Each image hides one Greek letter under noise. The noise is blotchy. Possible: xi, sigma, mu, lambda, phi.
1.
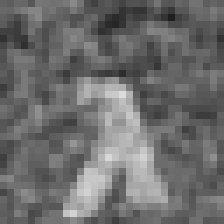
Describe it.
light lambda
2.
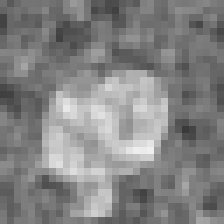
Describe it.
light phi
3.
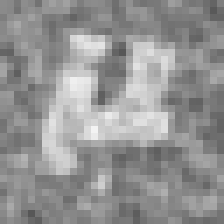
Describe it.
light mu
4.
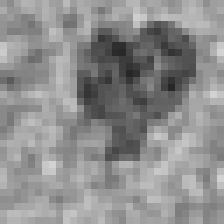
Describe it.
dark phi
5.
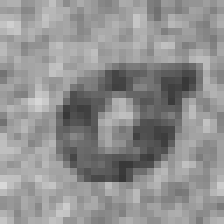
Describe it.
dark sigma
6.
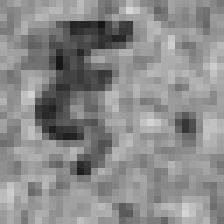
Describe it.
dark xi
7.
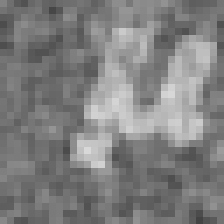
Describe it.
light mu
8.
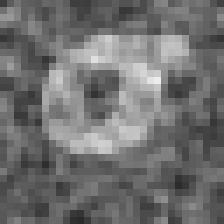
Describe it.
light sigma
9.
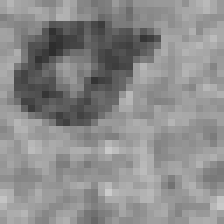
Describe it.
dark sigma
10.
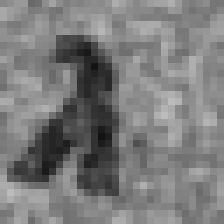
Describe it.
dark lambda
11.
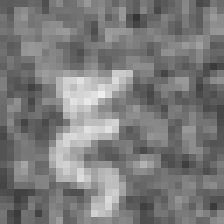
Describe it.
light xi
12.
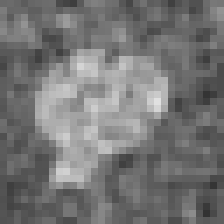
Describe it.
light phi
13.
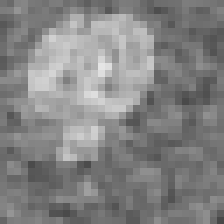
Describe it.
light phi
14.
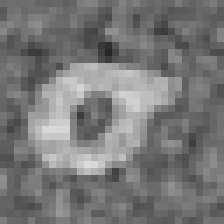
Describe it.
light sigma
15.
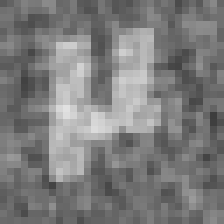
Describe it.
light mu
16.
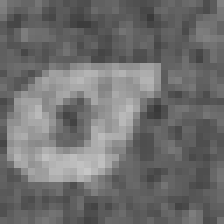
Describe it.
light sigma
